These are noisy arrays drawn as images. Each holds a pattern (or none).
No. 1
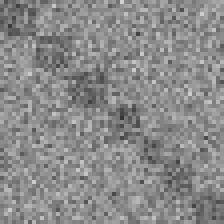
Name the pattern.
blocks along the diagonal
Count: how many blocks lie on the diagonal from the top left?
7
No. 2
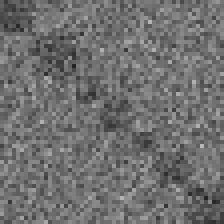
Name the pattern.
blocks along the diagonal
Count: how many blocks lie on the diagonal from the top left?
7
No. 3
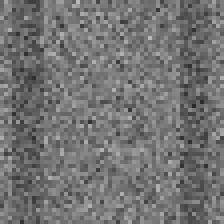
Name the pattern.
bands of columns
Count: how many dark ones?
2
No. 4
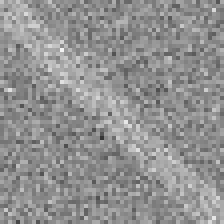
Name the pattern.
a diagonal band
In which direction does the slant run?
top left to bottom right
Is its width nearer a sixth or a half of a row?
a sixth
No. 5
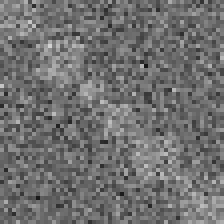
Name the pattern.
blocks along the diagonal
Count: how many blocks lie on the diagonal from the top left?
6
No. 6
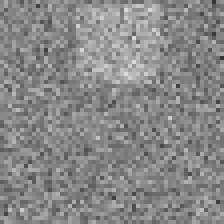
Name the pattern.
one block
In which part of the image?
top middle
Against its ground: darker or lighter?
lighter
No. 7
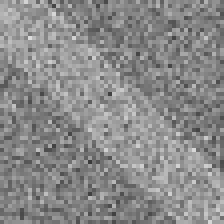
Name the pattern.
a diagonal band
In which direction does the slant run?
top left to bottom right
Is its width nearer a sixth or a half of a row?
a half
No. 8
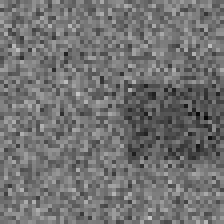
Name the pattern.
one block
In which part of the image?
middle right
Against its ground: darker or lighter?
darker
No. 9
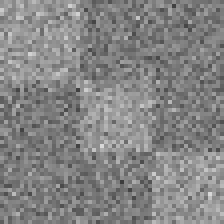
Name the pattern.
blocks along the diagonal
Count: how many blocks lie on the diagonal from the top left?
3
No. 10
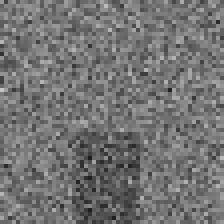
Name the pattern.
one block
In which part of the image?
bottom middle
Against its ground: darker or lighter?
darker
